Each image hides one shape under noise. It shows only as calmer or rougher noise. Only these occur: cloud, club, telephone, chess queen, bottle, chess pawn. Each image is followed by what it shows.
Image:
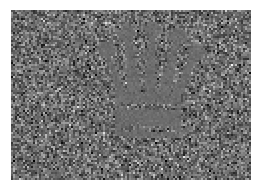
chess queen
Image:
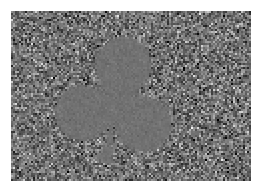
club
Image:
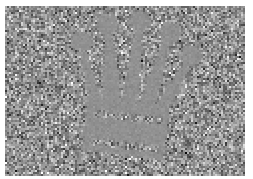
chess queen
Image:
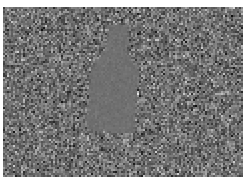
bottle
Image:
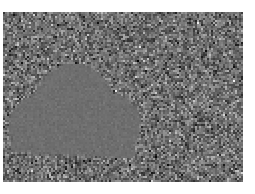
cloud
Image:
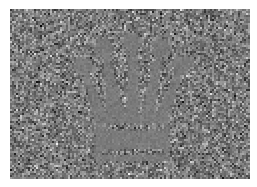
chess queen
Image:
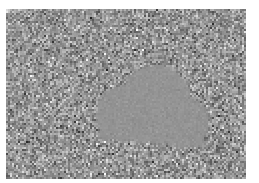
cloud
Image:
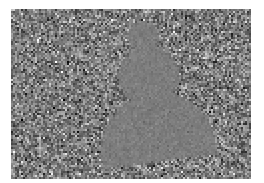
chess pawn
